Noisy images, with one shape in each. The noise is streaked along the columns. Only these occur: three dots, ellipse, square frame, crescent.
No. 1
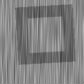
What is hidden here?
dark square frame
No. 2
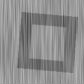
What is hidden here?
dark square frame
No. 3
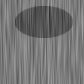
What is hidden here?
dark ellipse
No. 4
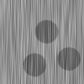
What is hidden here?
dark three dots
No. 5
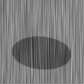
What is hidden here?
dark ellipse
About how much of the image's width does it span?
two thirds
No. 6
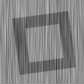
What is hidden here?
dark square frame
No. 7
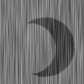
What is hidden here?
dark crescent
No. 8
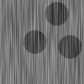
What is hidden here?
dark three dots
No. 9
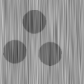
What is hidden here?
dark three dots
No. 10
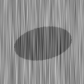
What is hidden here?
dark ellipse
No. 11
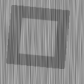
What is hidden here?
dark square frame
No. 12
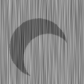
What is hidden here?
dark crescent
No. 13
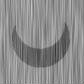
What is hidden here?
dark crescent
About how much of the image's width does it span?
two thirds
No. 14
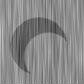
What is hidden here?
dark crescent
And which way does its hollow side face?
down and right
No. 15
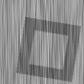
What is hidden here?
dark square frame
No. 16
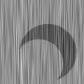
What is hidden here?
dark crescent
